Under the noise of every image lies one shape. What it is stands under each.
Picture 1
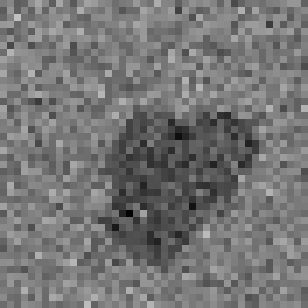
dark cloud
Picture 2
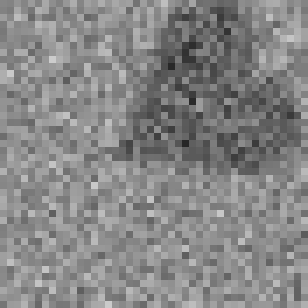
dark heart
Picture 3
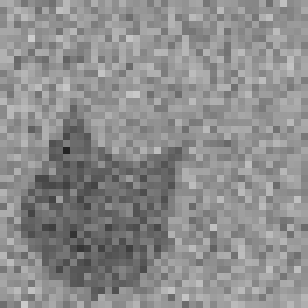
dark cat's head
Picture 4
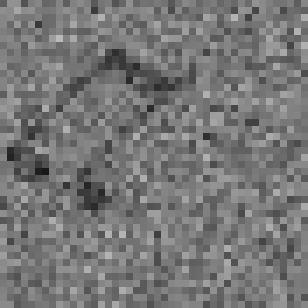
dark pair of musical notes
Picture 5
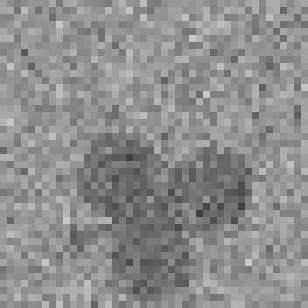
dark club
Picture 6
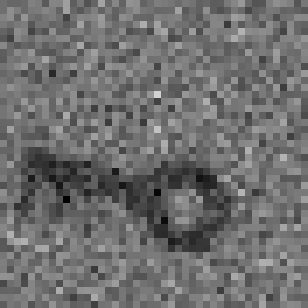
dark key
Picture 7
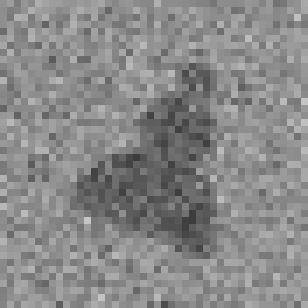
dark chess pawn
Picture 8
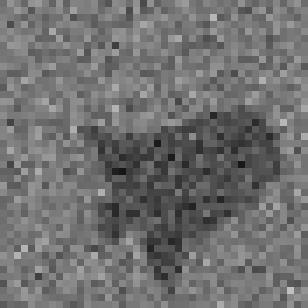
dark bell
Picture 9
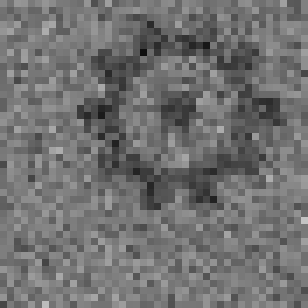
dark gear
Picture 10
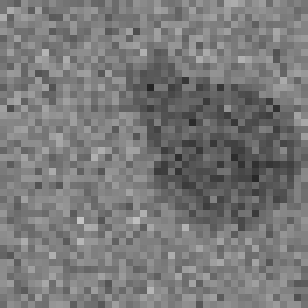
dark light bulb
